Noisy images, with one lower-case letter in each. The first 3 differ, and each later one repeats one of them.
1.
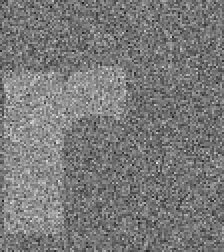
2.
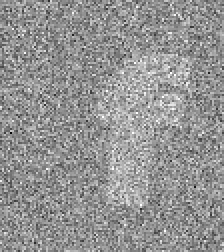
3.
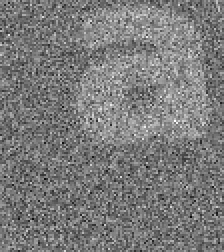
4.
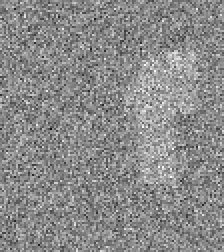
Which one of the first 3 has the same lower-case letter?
2
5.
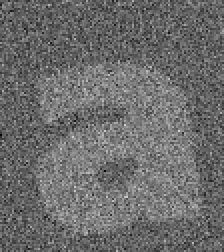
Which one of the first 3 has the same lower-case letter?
3
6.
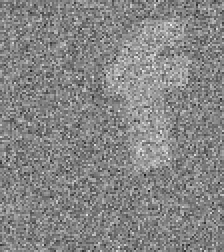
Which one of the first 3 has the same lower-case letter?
2
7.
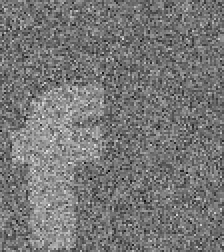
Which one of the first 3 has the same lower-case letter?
2
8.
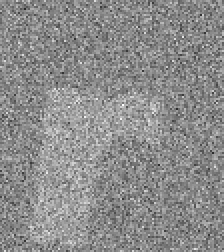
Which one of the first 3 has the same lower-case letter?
1
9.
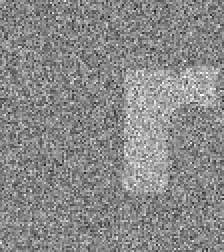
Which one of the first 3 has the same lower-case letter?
1
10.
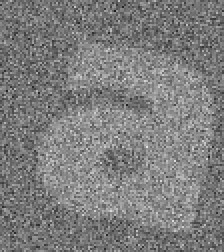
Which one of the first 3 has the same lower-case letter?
3
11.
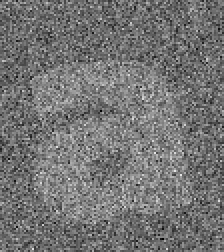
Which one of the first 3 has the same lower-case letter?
3
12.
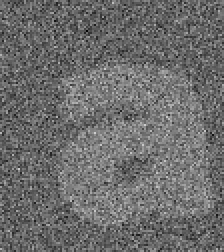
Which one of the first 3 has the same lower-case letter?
3
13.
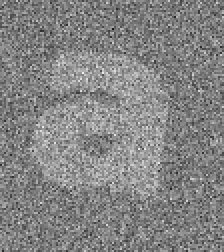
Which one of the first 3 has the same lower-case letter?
3
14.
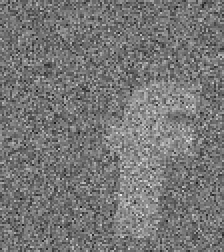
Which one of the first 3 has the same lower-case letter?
2
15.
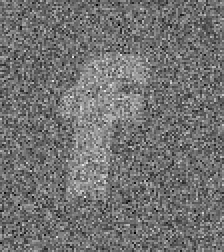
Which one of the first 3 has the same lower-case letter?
2
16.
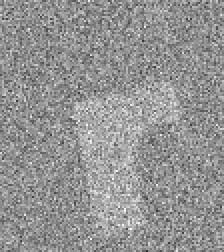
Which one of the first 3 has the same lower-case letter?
1
